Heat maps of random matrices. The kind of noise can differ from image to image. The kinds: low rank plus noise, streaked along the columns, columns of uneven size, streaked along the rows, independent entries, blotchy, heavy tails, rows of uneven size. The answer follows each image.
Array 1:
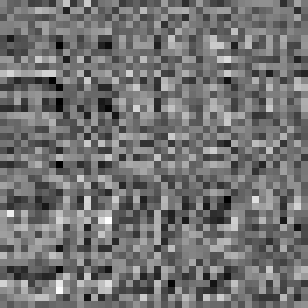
low rank plus noise
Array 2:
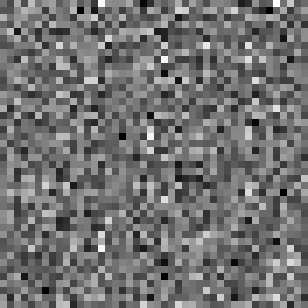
low rank plus noise
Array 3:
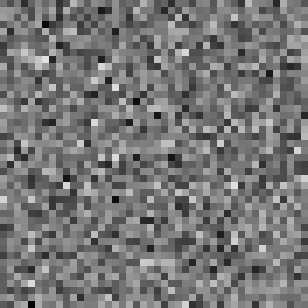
independent entries
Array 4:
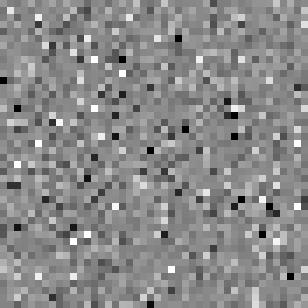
heavy tails
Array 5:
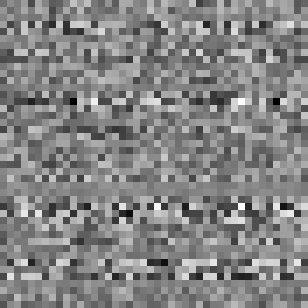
rows of uneven size
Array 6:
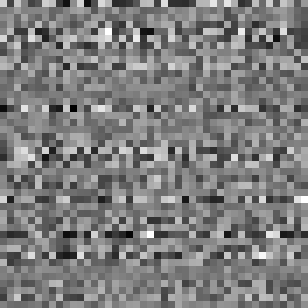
rows of uneven size
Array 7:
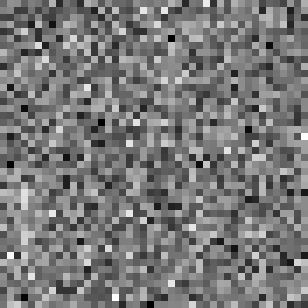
independent entries
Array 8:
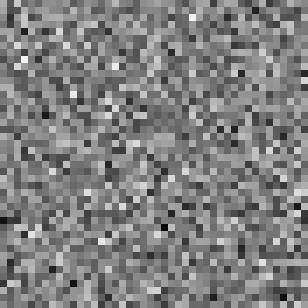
independent entries
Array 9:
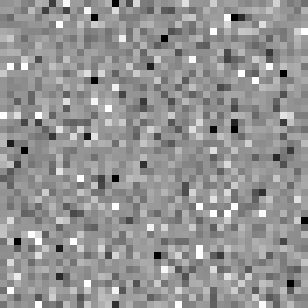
heavy tails
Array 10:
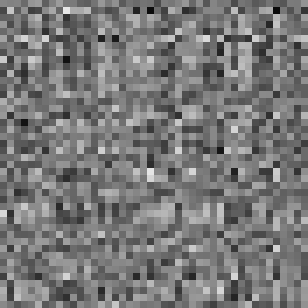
low rank plus noise
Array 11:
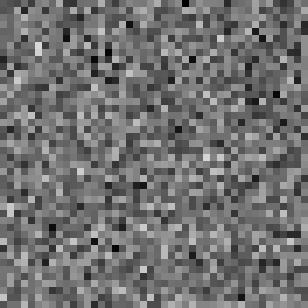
independent entries
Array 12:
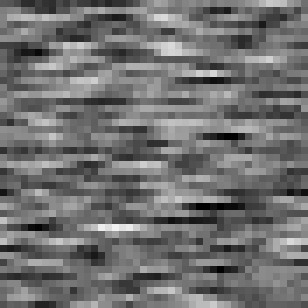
streaked along the rows
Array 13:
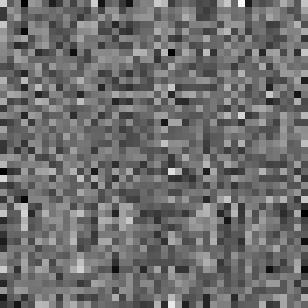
low rank plus noise
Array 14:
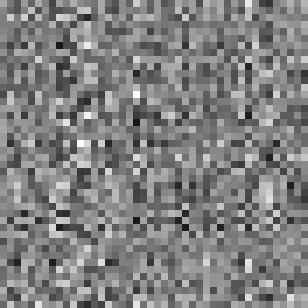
low rank plus noise
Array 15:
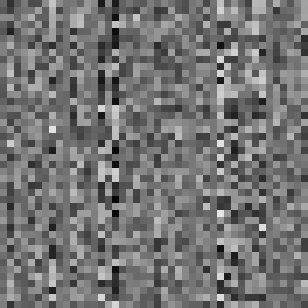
columns of uneven size
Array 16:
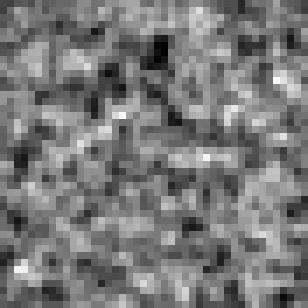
blotchy
